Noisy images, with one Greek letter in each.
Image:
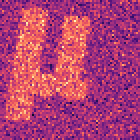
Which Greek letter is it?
mu
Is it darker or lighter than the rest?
lighter
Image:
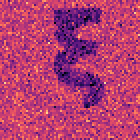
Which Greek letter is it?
xi
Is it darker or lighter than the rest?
darker
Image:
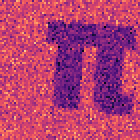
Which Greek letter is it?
pi
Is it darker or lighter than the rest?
darker
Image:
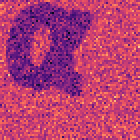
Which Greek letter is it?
alpha
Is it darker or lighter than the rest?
darker
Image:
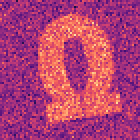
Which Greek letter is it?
omega
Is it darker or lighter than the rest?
lighter
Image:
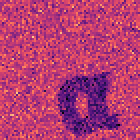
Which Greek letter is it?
alpha
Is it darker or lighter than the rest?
darker
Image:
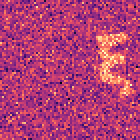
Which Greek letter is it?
xi
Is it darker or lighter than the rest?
lighter
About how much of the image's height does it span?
half
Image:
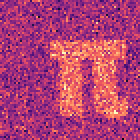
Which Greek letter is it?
pi
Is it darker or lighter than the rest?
lighter
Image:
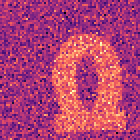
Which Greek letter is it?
omega
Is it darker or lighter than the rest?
lighter
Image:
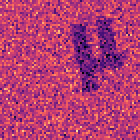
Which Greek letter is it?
mu
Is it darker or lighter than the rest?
darker
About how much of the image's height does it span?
half
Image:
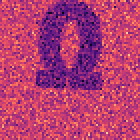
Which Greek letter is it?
omega
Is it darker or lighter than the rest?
darker
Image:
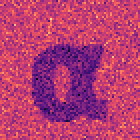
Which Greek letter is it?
alpha
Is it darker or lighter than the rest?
darker
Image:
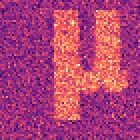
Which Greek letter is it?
mu
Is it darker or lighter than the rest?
lighter
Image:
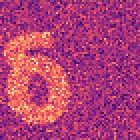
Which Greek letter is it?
delta
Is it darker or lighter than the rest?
lighter
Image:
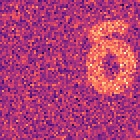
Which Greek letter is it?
delta
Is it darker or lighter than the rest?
lighter
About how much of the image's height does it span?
half
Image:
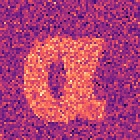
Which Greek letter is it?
alpha
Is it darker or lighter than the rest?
lighter
